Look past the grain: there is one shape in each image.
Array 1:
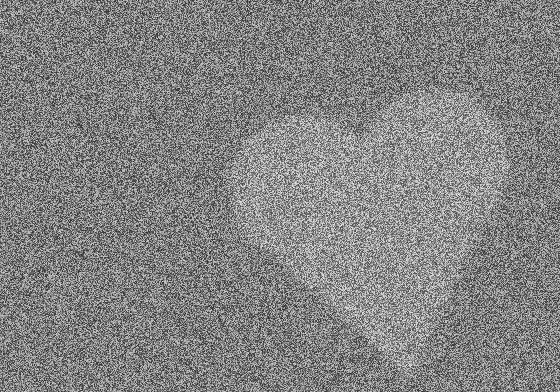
light heart
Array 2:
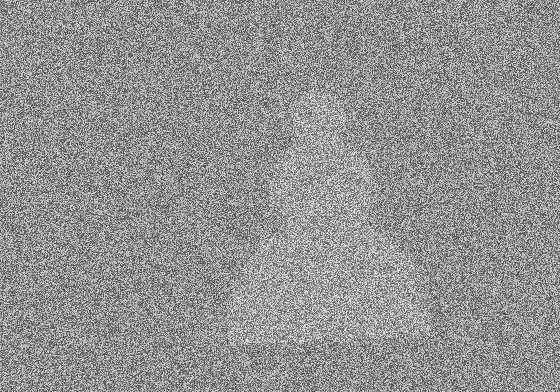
light chess pawn
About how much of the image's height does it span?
two thirds
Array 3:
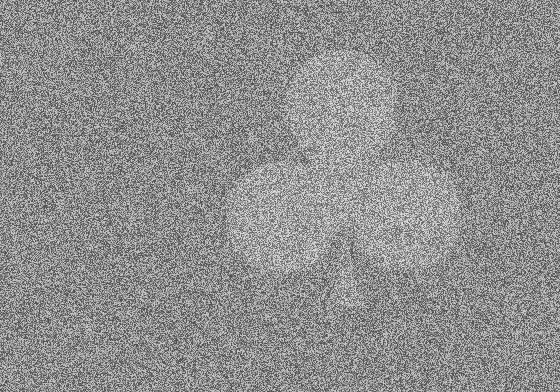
light club
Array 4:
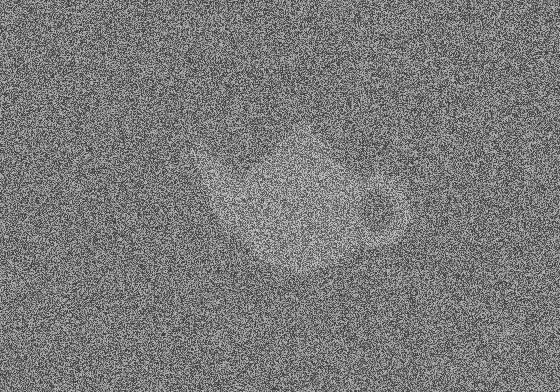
light teapot, centre
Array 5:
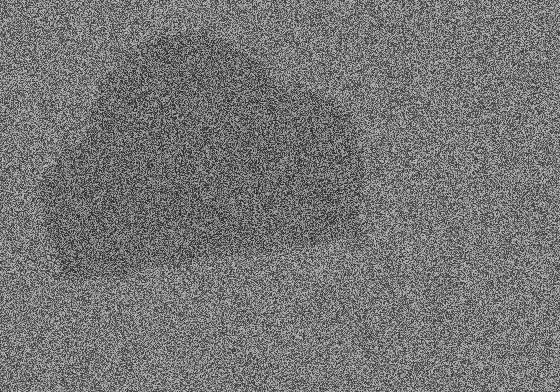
dark cloud
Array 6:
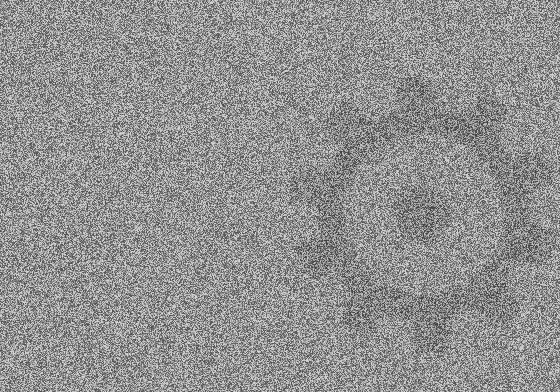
dark gear
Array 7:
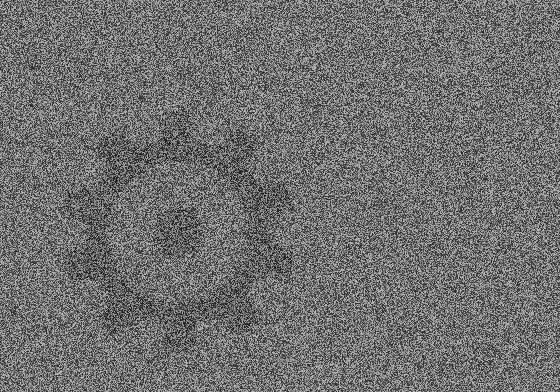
dark gear
